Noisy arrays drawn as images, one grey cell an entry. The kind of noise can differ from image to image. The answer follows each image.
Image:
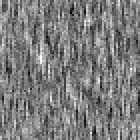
streaked along the columns
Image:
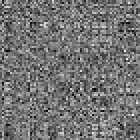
low rank plus noise
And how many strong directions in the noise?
one
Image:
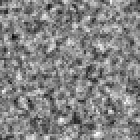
blotchy
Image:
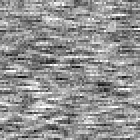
streaked along the rows
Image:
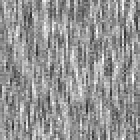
streaked along the columns
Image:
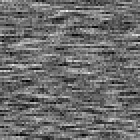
streaked along the rows
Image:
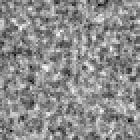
blotchy
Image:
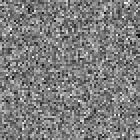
independent entries
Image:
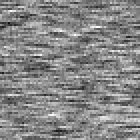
streaked along the rows
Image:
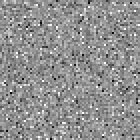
heavy tails
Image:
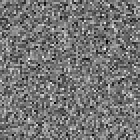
independent entries
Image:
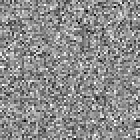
independent entries
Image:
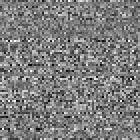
rows of uneven size
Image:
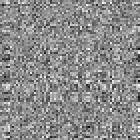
low rank plus noise
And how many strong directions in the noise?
one
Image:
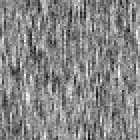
streaked along the columns
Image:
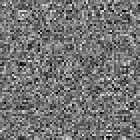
low rank plus noise
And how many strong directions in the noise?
three or four
